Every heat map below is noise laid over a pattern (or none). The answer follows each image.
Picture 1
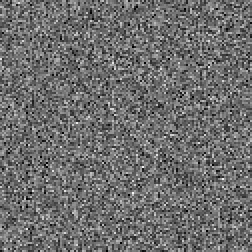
only noise
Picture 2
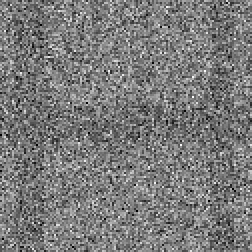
bands of rows crossing bands of columns
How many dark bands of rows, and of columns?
1 and 2
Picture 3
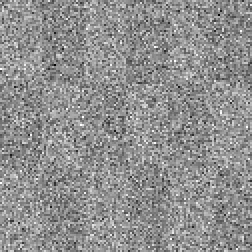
a checkerboard
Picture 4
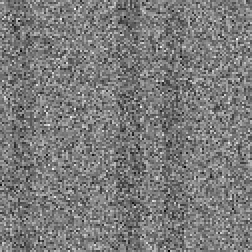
bands of columns
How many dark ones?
3
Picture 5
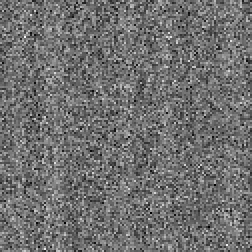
bands of columns
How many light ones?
5
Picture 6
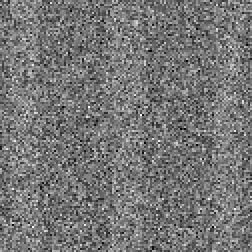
bands of columns
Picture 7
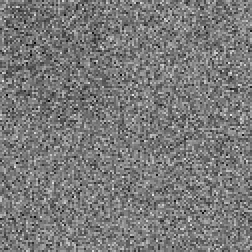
one block
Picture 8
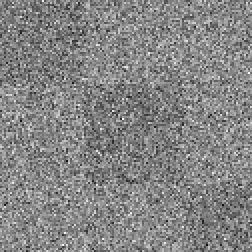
blocks along the diagonal
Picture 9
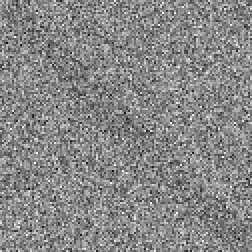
a diagonal band
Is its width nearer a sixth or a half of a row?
a sixth
